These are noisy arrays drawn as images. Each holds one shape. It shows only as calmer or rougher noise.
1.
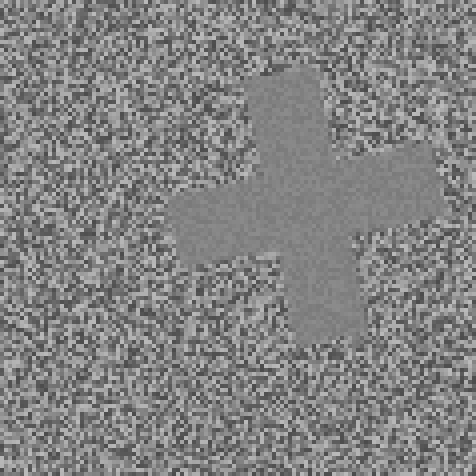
cross
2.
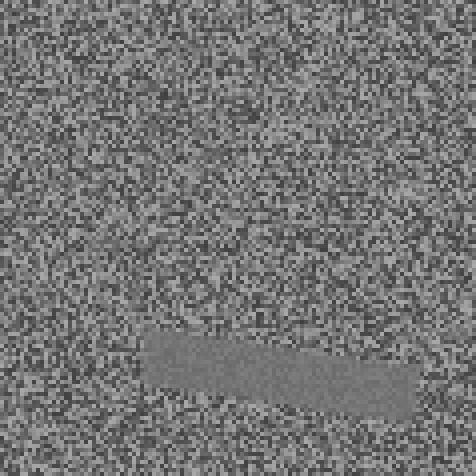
bar
